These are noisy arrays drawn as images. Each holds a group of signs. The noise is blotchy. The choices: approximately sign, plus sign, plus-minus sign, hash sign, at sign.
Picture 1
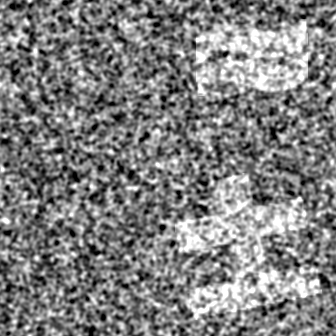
top right: light approximately sign; bottom right: light plus-minus sign
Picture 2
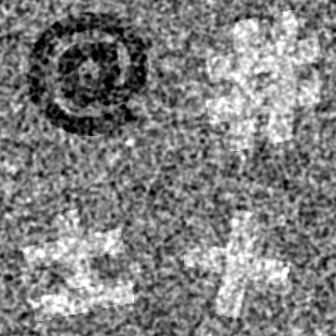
top left: dark at sign; top right: light hash sign; bottom left: light plus-minus sign; bottom right: light plus sign
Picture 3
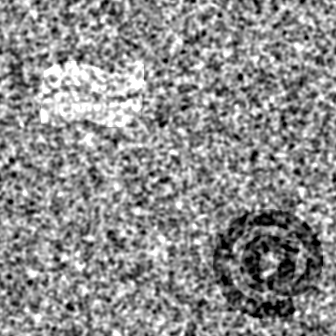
top left: light approximately sign; bottom right: dark at sign
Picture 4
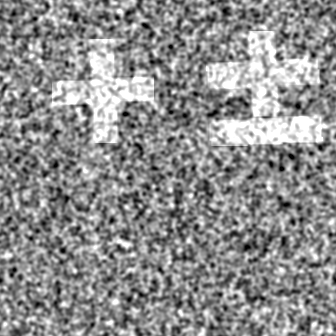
top left: light plus sign; top right: light plus-minus sign
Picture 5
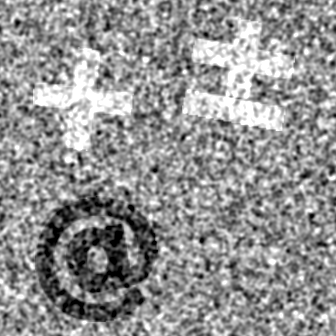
top left: light plus sign; top right: light plus-minus sign; bottom left: dark at sign
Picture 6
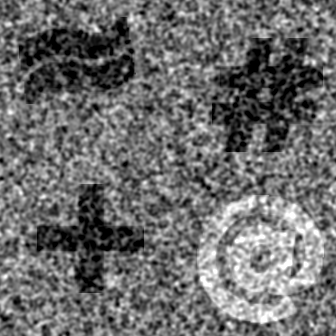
top left: dark approximately sign; top right: dark hash sign; bottom left: dark plus sign; bottom right: light at sign
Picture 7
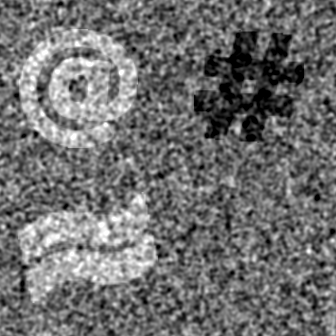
top left: light at sign; top right: dark hash sign; bottom left: light approximately sign
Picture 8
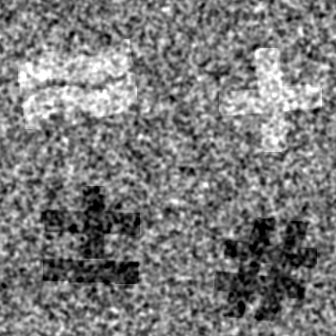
top left: light approximately sign; top right: light plus sign; bottom left: dark plus-minus sign; bottom right: dark hash sign
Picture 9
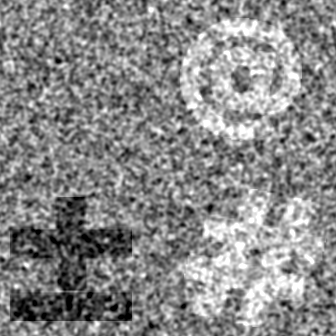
top right: light at sign; bottom left: dark plus-minus sign; bottom right: light hash sign
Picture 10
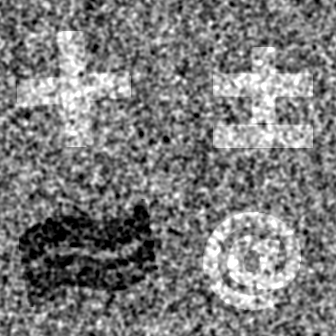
top left: light plus sign; top right: light plus-minus sign; bottom left: dark approximately sign; bottom right: light at sign
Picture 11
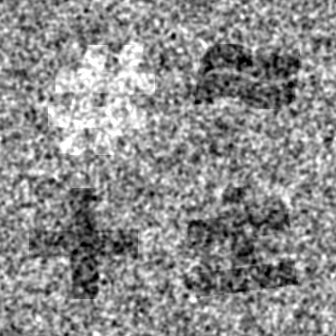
top left: light hash sign; top right: dark approximately sign; bottom left: dark plus sign; bottom right: dark plus-minus sign
